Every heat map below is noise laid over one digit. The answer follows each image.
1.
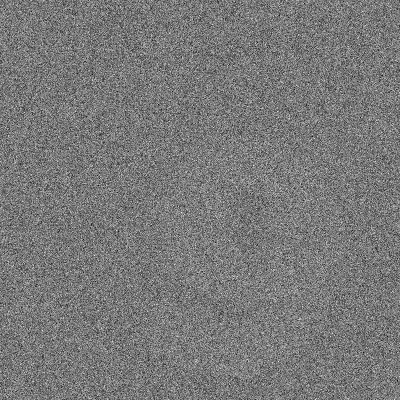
light 9
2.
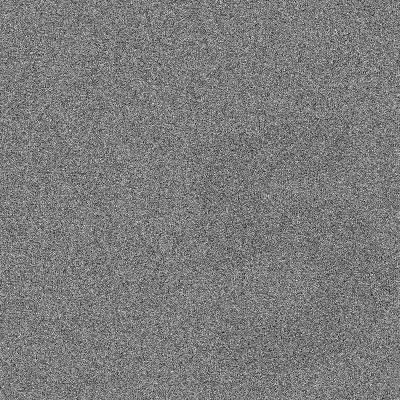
dark 5
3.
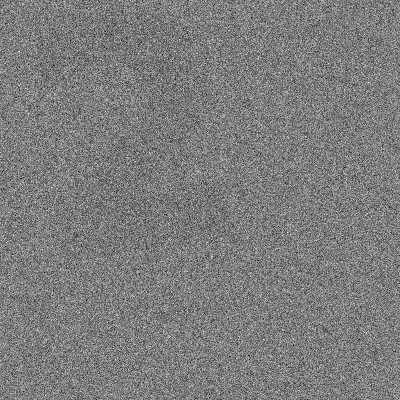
dark 2
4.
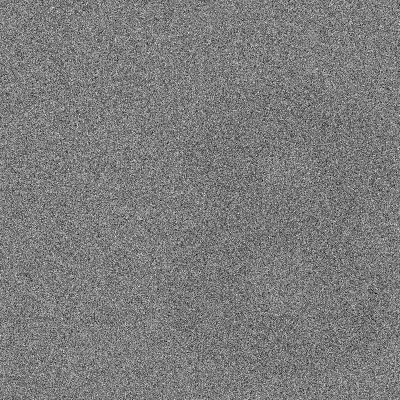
dark 8
